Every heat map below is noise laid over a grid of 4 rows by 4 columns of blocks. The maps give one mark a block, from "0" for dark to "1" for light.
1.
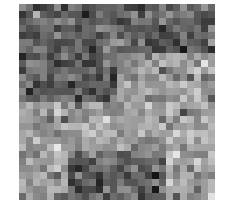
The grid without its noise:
0 0 0 0
0 0 1 1
1 1 1 1
1 0 0 1
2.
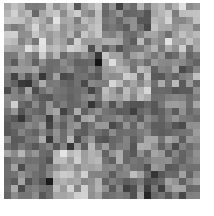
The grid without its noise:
1 1 0 1
0 0 1 0
0 0 0 0
0 1 0 0
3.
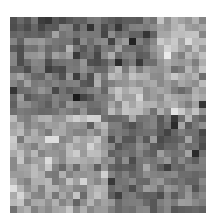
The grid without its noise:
0 0 0 1
0 0 1 1
1 1 0 0
1 1 0 0
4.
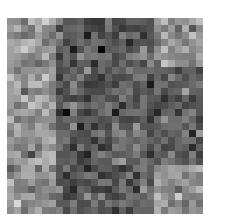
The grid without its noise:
1 0 0 1
1 0 0 0
1 0 0 0
1 0 0 1
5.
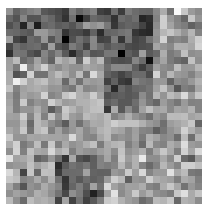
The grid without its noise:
0 0 0 1
1 1 0 1
1 1 1 1
1 0 1 1
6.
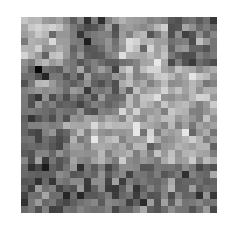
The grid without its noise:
1 0 1 0
0 0 1 1
0 1 1 1
0 0 0 0
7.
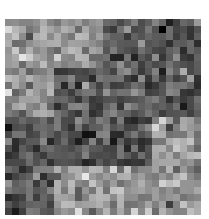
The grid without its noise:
1 1 0 0
1 0 0 0
0 0 0 1
0 1 1 1
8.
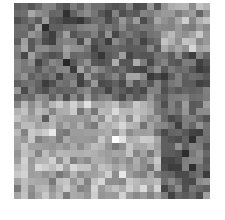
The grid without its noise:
0 0 0 1
0 0 0 0
1 1 1 0
1 1 1 0
